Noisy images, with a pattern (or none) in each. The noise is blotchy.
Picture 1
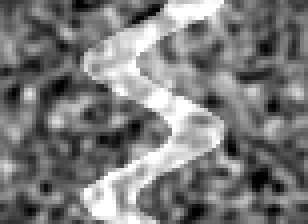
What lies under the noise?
a wavy band
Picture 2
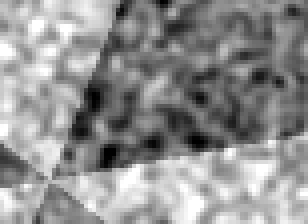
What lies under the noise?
spokes from one point
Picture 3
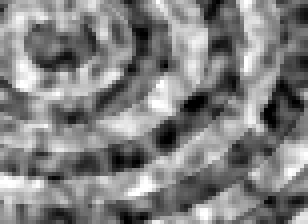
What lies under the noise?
rings round one point
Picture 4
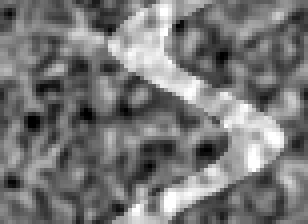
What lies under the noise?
a wavy band
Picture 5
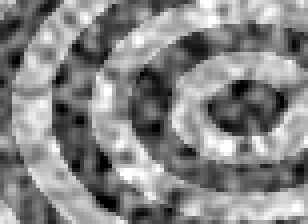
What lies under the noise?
rings round one point
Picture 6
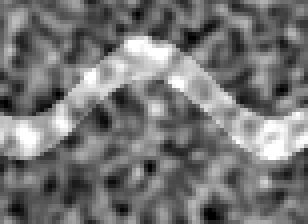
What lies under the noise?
a wavy band
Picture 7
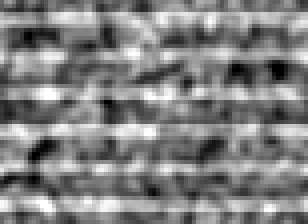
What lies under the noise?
horizontal stripes
